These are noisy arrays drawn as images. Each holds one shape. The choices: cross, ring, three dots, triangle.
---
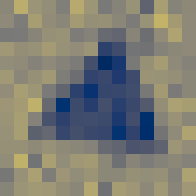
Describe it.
dark triangle
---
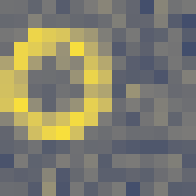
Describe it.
light ring
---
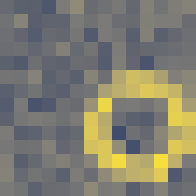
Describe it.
light ring
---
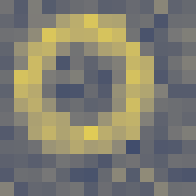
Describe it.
light ring
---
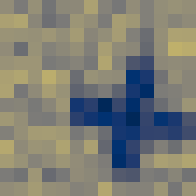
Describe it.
dark cross
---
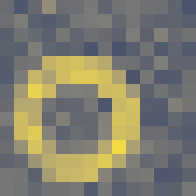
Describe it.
light ring
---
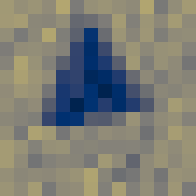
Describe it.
dark triangle
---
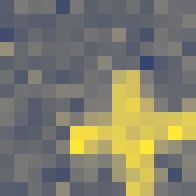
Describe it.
light cross
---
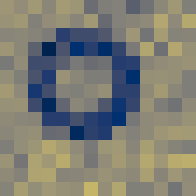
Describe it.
dark ring
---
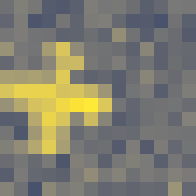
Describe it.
light cross
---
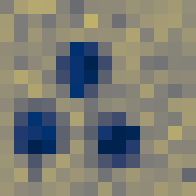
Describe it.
dark three dots
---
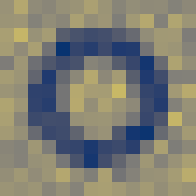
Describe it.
dark ring
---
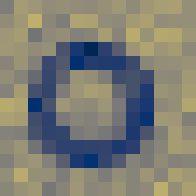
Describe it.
dark ring
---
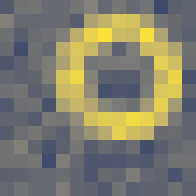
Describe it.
light ring
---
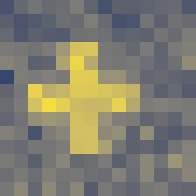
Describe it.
light cross
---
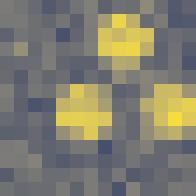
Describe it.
light three dots
